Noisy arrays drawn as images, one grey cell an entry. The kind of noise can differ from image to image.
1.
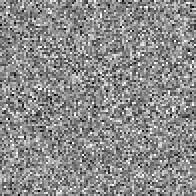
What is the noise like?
independent entries
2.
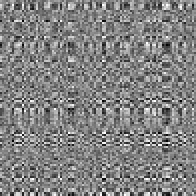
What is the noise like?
low rank plus noise
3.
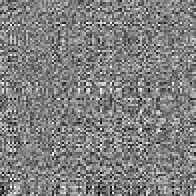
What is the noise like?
low rank plus noise
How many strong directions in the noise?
three or four
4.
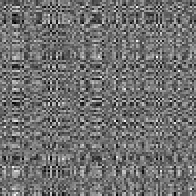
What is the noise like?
low rank plus noise
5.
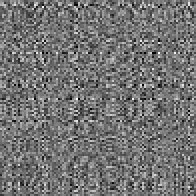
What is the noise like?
low rank plus noise
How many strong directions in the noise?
three or four
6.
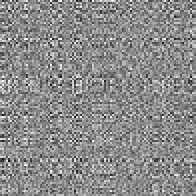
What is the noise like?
low rank plus noise
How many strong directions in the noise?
two
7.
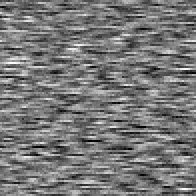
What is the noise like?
streaked along the rows
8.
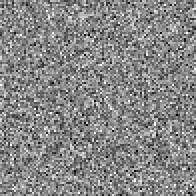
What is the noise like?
independent entries
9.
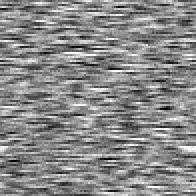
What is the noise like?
streaked along the rows
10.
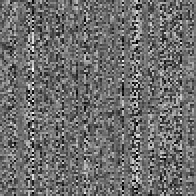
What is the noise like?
columns of uneven size
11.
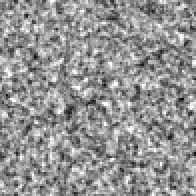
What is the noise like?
blotchy
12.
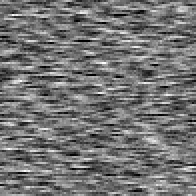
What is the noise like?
streaked along the rows
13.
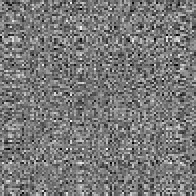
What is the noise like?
low rank plus noise
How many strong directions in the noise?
three or four
